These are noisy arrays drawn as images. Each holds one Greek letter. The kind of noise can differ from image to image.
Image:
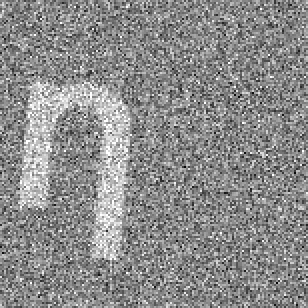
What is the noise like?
independent entries
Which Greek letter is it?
eta
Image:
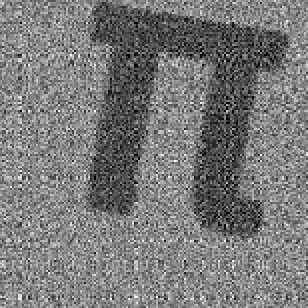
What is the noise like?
low rank plus noise
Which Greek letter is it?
pi
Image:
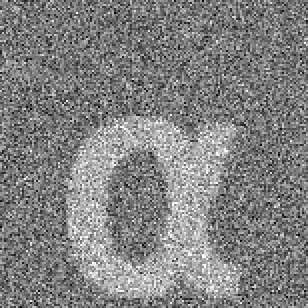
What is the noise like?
independent entries
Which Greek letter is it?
alpha
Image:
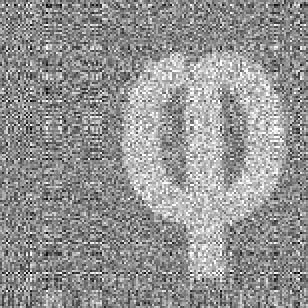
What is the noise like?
low rank plus noise
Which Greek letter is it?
phi
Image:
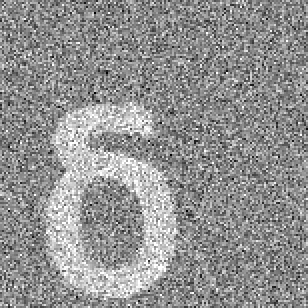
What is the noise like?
independent entries
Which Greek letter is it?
delta
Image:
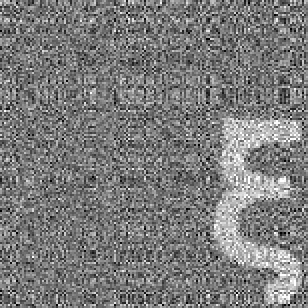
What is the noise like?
low rank plus noise
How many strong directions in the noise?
one
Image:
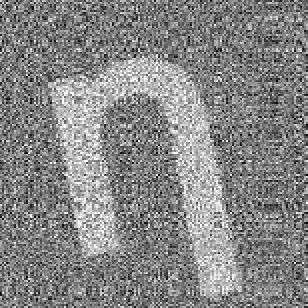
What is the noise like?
low rank plus noise
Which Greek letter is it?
eta
